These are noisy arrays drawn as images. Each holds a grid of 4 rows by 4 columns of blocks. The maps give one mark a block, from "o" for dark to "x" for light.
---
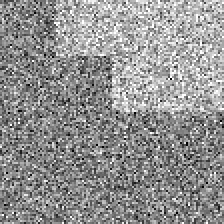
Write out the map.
oxxx
ooxx
oooo
oooo
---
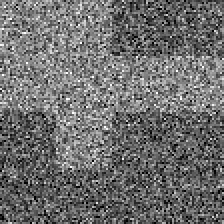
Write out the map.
xxoo
xxxx
oxoo
oooo
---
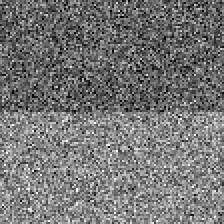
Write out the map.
oooo
oooo
xxxx
xxxx
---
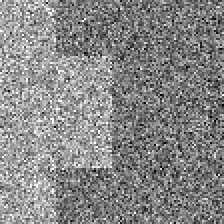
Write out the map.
xooo
xxoo
xxoo
xooo
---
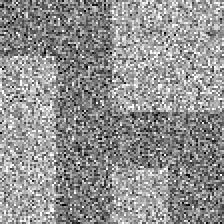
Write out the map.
ooxx
xoxx
xooo
xoxo
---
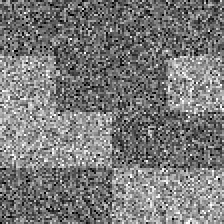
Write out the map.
oooo
xoox
xxoo
ooxx
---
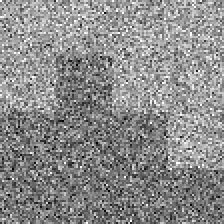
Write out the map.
xxxx
xoxx
ooox
oooo
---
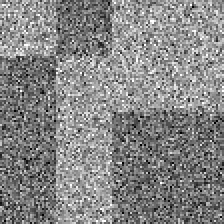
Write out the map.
xoxx
oxxx
oxoo
oxoo
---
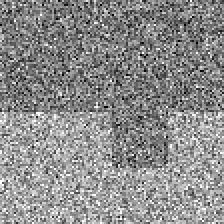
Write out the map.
oooo
oooo
xxox
xxxx
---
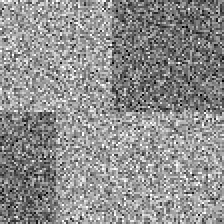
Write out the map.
xxoo
xxoo
oxxx
oxxx
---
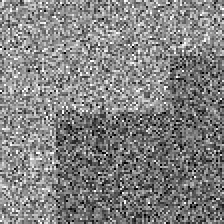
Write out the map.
xxxx
xxxo
xooo
xooo
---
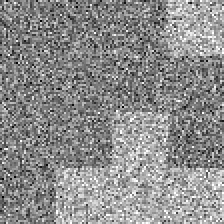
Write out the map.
ooox
oooo
ooxo
oxxx
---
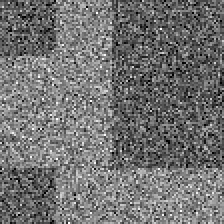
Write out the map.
oxoo
xxoo
xxoo
oxxx
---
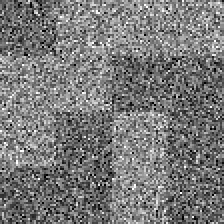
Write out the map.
oxxx
xxoo
xoxo
ooxo
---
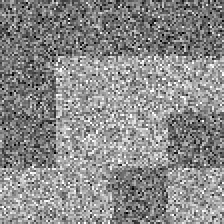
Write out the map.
oooo
oxxx
oxxo
xxox
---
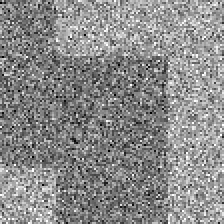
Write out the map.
oxxx
ooox
ooox
xoox
